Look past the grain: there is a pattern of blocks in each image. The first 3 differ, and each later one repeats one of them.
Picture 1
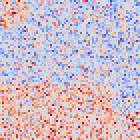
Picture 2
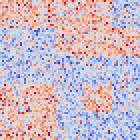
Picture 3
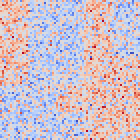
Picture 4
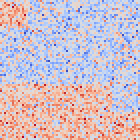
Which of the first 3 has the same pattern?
1
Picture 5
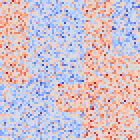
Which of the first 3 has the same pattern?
3
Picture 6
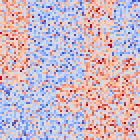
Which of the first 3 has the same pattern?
3
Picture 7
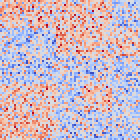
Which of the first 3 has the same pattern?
2
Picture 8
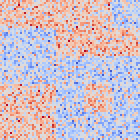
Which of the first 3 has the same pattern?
2
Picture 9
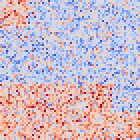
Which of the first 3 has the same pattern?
1
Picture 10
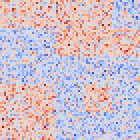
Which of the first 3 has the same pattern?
2
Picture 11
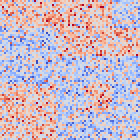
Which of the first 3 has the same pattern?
2
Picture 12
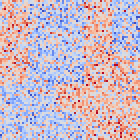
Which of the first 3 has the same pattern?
3
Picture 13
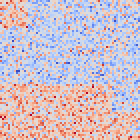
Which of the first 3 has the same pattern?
1
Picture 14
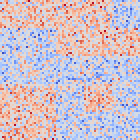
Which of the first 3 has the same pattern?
2
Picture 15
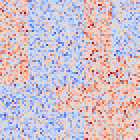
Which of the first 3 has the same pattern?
3
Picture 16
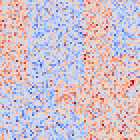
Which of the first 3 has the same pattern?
3
